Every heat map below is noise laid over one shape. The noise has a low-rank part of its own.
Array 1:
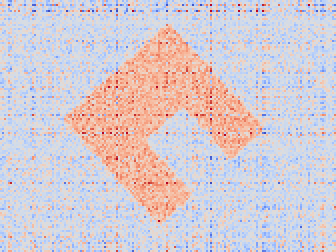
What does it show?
red square with a notch
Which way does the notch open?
down and right
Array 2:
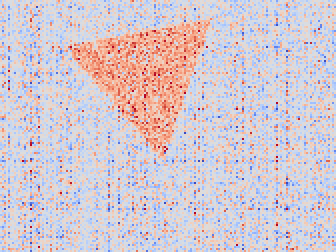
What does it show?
red triangle
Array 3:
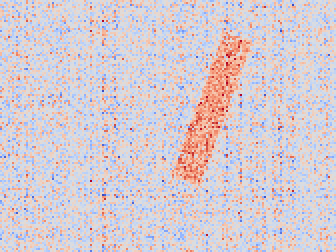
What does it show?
red bar
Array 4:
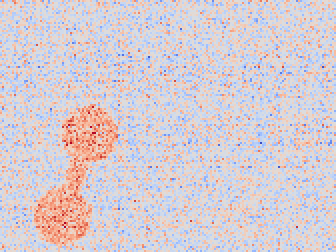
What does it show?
red dumbbell
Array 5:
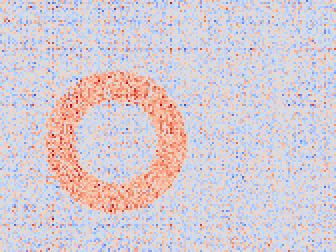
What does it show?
red ring
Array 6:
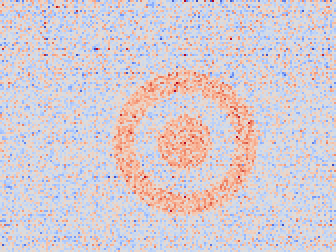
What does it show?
red bullseye
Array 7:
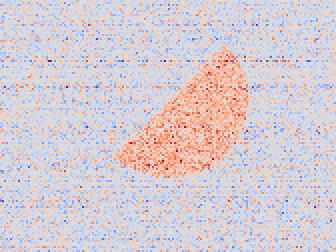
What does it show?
red half disc
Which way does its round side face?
down and right
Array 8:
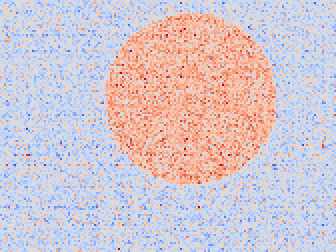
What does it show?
red disc
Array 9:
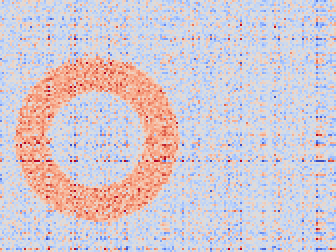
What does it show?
red ring
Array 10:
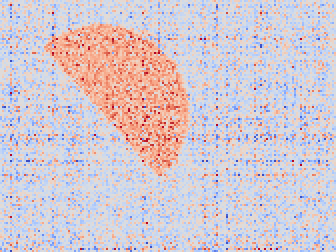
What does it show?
red half disc
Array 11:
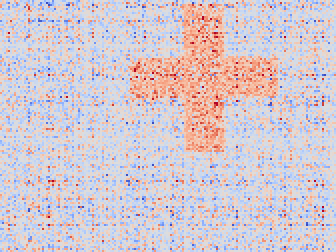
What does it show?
red cross
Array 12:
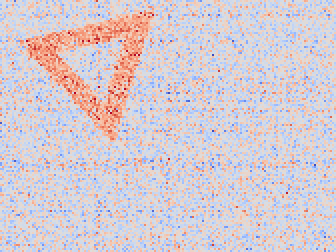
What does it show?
red triangle frame
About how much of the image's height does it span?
half
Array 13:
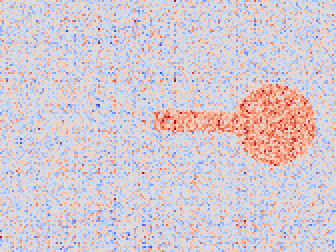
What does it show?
red lollipop
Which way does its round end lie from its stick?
right
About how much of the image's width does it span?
half
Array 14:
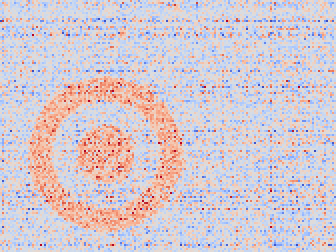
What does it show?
red bullseye
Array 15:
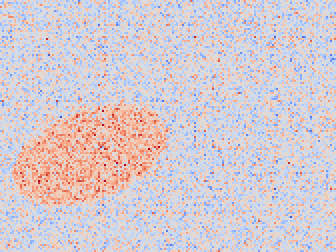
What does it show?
red ellipse
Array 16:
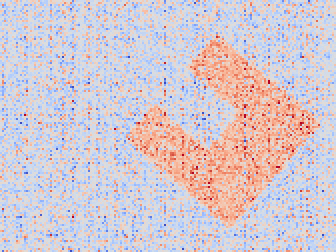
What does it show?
red square with a notch
